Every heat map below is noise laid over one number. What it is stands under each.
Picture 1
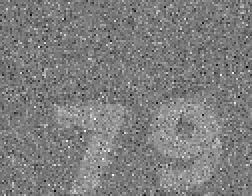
79
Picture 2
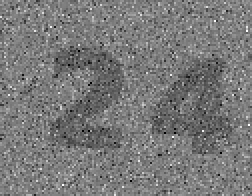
24
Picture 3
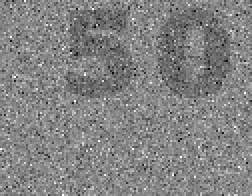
50
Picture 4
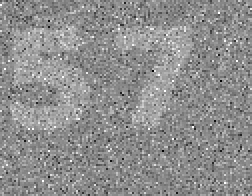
57
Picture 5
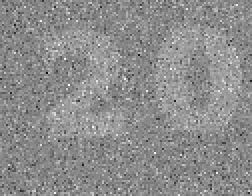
20
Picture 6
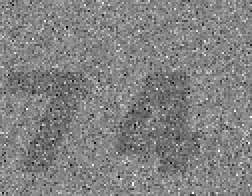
74
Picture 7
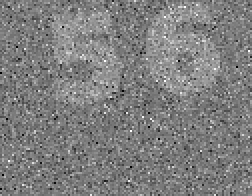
56
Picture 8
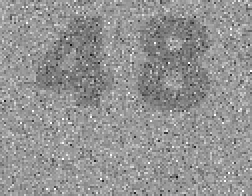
48
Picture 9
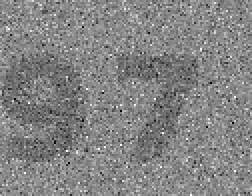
97
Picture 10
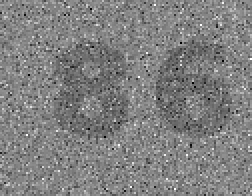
86
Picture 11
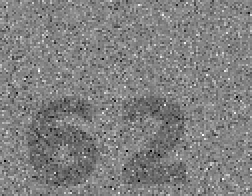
62
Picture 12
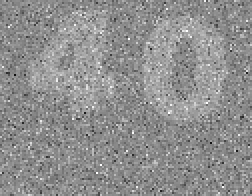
40
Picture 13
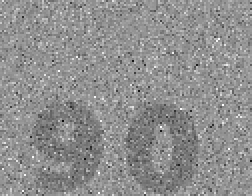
90
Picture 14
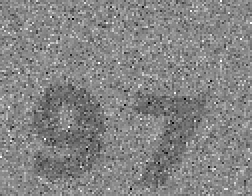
97
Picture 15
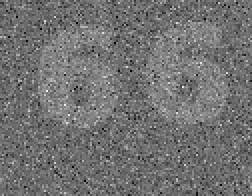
66
